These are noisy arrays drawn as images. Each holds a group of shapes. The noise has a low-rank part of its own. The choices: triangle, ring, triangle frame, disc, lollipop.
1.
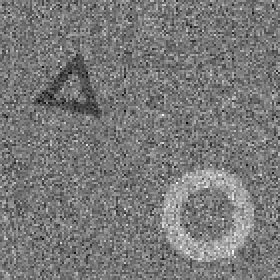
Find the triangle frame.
top left
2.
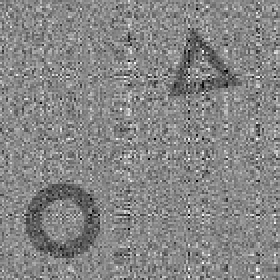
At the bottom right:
nothing
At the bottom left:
ring
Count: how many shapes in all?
2
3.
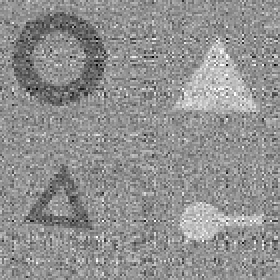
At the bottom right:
lollipop
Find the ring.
top left
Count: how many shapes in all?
4
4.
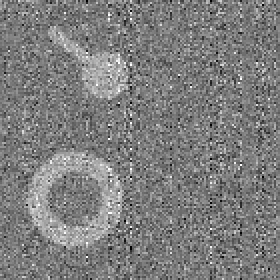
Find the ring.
bottom left
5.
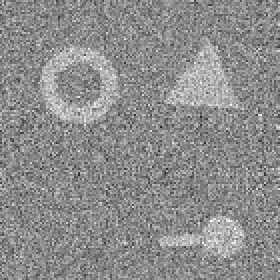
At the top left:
ring
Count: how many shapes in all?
3
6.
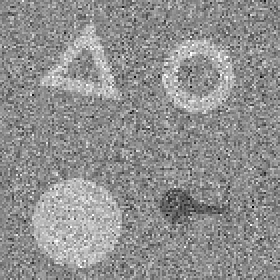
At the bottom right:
lollipop
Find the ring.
top right
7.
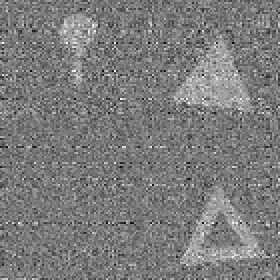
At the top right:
triangle
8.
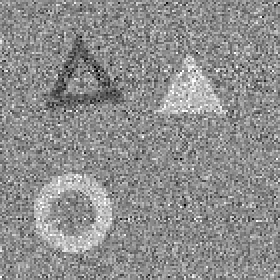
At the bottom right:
nothing
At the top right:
triangle
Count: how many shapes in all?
3
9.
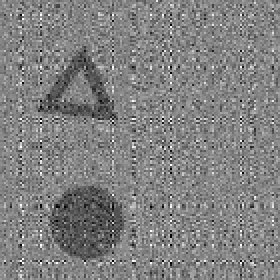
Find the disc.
bottom left
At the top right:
nothing
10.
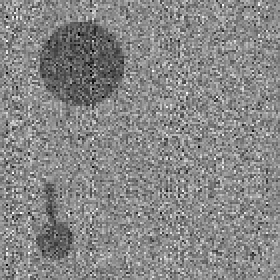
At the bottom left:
lollipop
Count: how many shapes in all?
2
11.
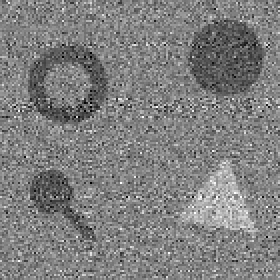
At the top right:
disc
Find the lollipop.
bottom left
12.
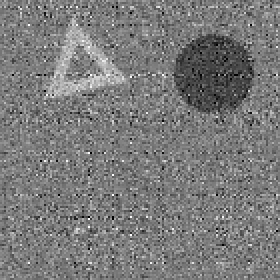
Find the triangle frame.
top left
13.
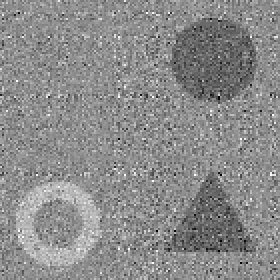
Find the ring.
bottom left
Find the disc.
top right
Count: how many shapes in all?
3
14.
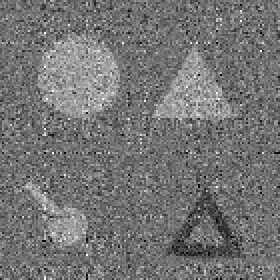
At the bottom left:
lollipop
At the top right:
triangle
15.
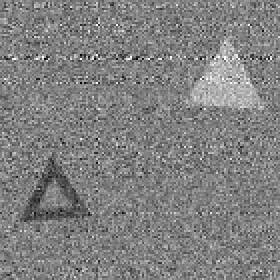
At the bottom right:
nothing
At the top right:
triangle
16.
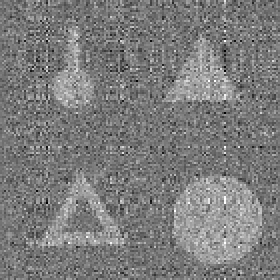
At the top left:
lollipop
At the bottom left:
triangle frame
